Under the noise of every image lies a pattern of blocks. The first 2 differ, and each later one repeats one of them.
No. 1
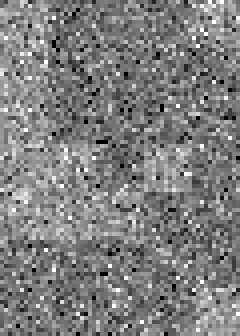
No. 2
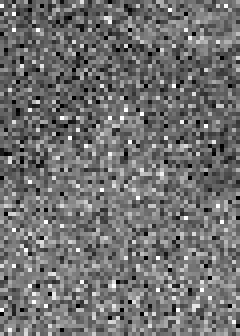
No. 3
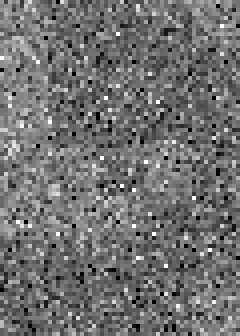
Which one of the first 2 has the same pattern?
1
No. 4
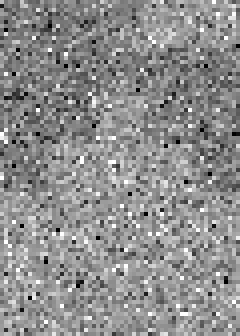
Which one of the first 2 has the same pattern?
2
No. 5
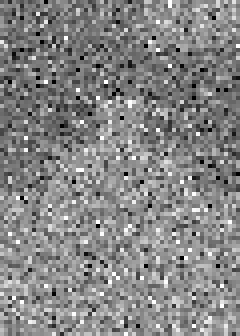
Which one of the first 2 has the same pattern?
2
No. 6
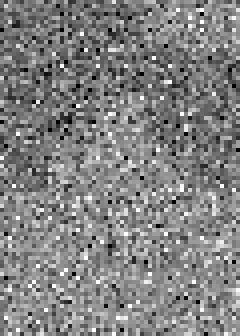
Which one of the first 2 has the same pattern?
2
